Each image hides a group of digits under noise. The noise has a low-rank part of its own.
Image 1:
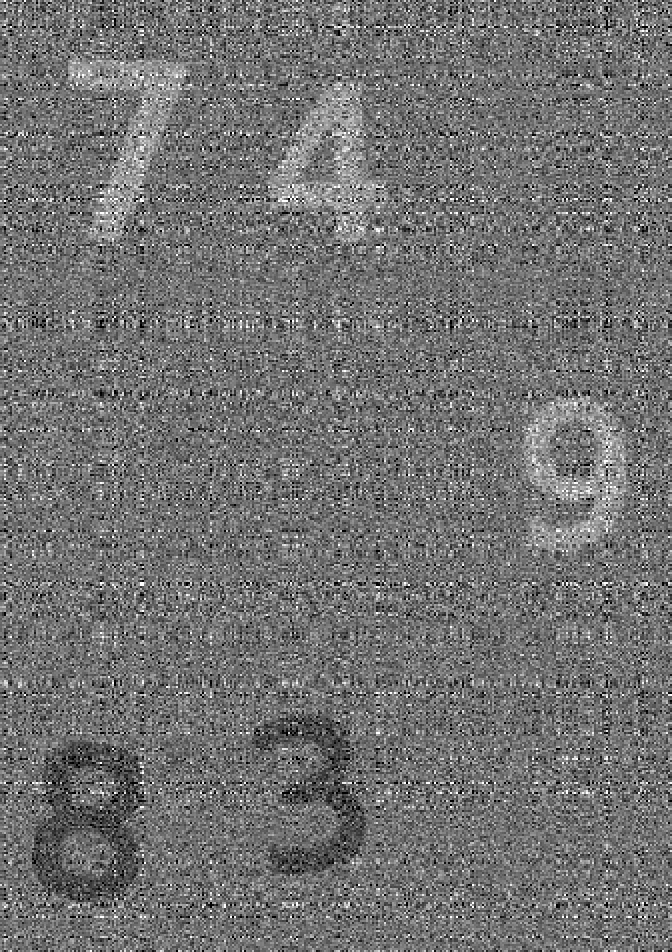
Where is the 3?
bottom middle
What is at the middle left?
nothing
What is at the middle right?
9
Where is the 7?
top left
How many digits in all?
5
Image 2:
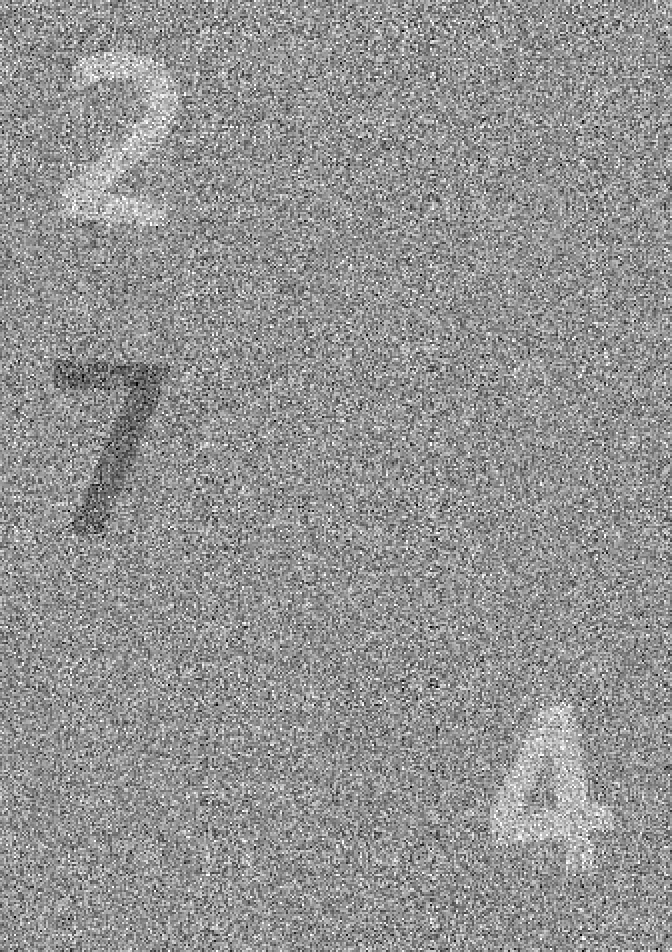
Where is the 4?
bottom right
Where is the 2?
top left
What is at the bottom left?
nothing
